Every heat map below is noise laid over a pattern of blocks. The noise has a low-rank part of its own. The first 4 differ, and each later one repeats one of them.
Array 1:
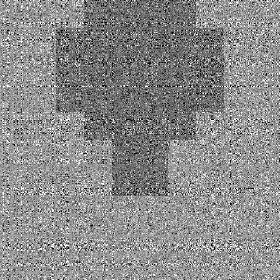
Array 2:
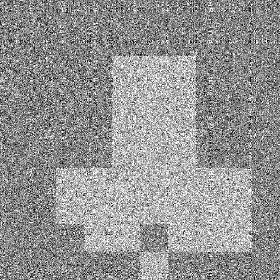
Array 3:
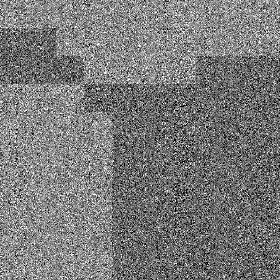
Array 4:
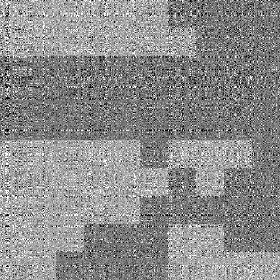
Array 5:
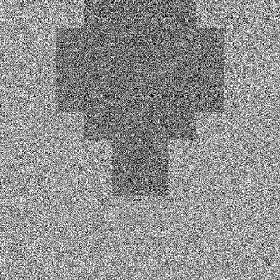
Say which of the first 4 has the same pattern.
1
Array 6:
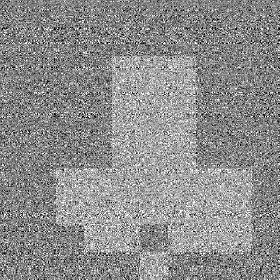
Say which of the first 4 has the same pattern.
2
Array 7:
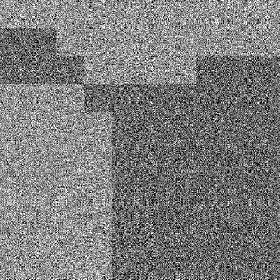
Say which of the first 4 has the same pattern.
3
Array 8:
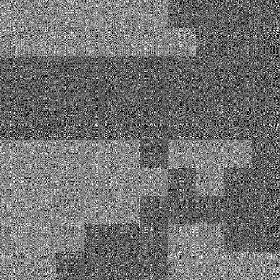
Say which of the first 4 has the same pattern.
4
